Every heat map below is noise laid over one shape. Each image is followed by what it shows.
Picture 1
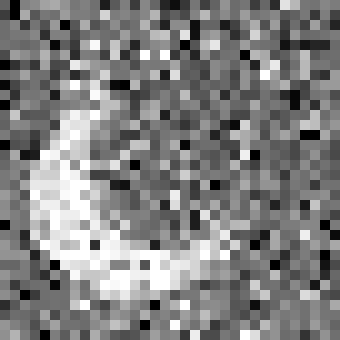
crescent
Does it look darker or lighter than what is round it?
lighter
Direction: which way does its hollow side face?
up and right
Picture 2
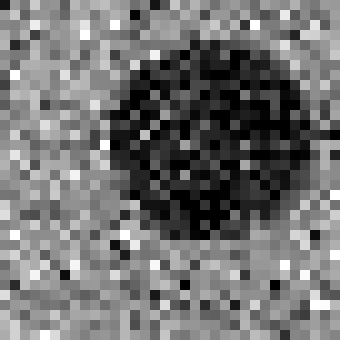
disc
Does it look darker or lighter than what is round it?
darker
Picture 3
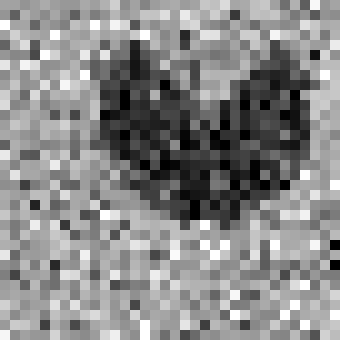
disc with a wedge cut out
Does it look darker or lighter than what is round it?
darker
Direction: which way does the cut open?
up
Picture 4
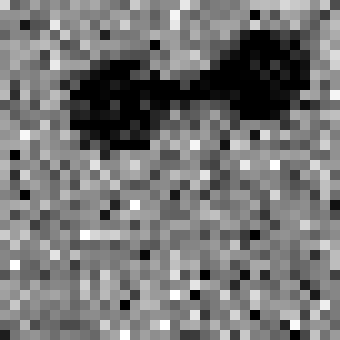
dumbbell
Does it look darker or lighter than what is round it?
darker
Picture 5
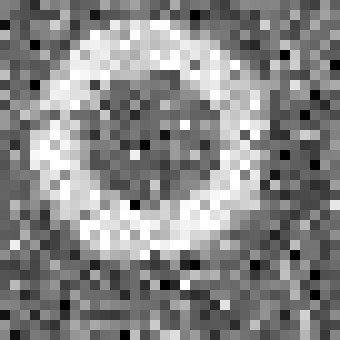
ring
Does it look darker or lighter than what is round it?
lighter
